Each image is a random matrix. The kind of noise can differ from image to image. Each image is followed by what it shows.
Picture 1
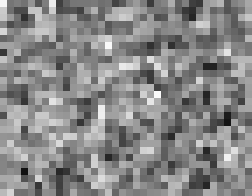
blotchy
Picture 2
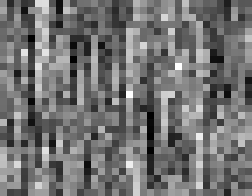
streaked along the columns
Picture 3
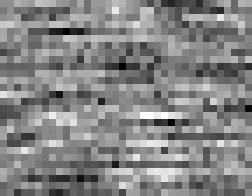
streaked along the rows
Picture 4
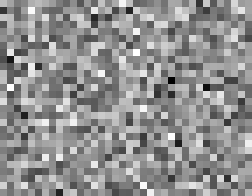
independent entries
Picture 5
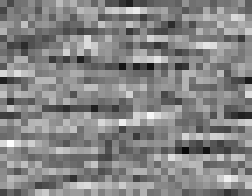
streaked along the rows
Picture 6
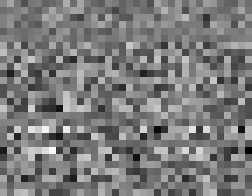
rows of uneven size
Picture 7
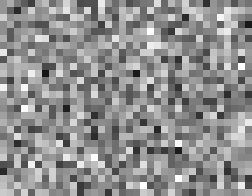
independent entries
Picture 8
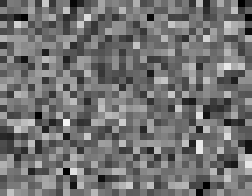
low rank plus noise
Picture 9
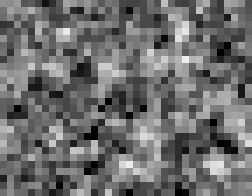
blotchy
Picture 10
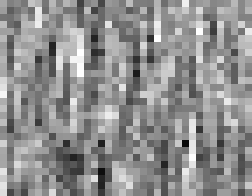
streaked along the columns
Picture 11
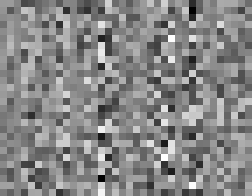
columns of uneven size
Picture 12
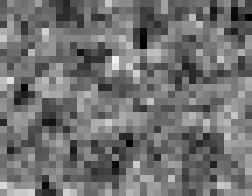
blotchy
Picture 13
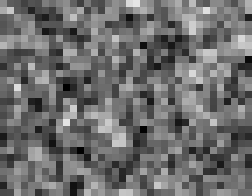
blotchy
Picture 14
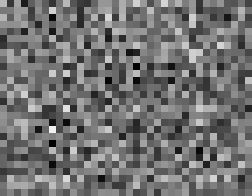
low rank plus noise
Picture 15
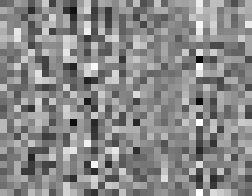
columns of uneven size
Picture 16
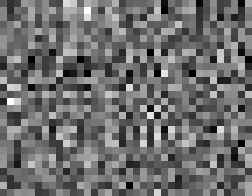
low rank plus noise
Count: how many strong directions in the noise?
two
